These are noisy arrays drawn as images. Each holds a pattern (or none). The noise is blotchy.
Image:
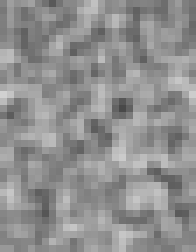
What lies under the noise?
only noise
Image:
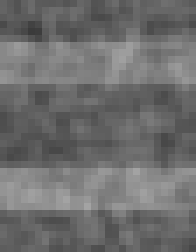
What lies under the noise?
horizontal stripes
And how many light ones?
2
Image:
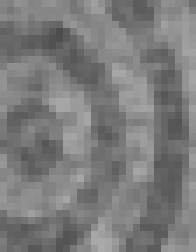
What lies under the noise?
rings round one point
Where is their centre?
middle left
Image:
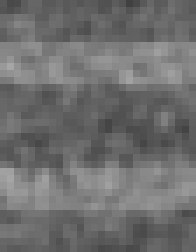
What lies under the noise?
horizontal stripes
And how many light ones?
2
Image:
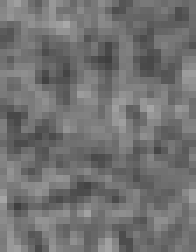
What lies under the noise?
only noise
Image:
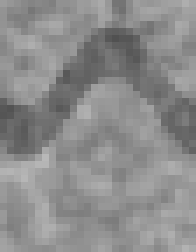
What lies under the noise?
a wavy band
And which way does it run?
left to right
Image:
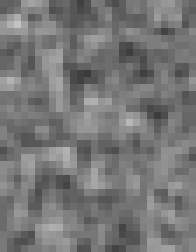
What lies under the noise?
only noise
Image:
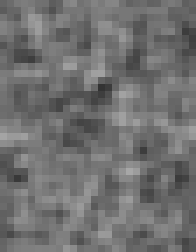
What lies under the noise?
only noise
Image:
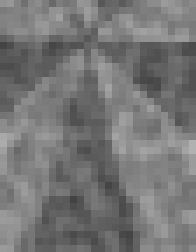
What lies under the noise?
spokes from one point
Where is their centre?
top middle
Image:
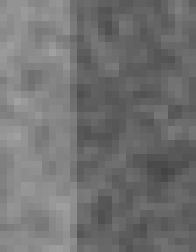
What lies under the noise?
a sharp edge
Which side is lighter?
left
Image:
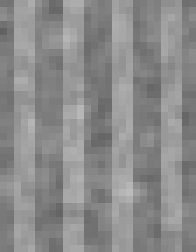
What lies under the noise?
vertical stripes
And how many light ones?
4
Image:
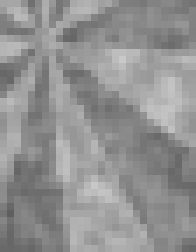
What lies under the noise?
spokes from one point
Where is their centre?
top left
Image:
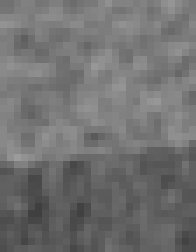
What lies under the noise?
a sharp edge
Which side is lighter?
top
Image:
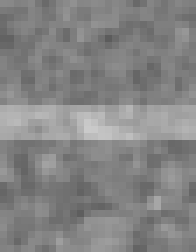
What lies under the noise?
one horizontal stripe
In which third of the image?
middle
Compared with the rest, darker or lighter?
lighter
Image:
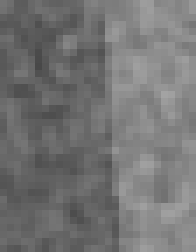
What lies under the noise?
a sharp edge
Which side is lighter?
right
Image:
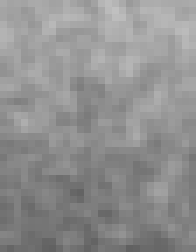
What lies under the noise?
a smooth slope
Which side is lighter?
top
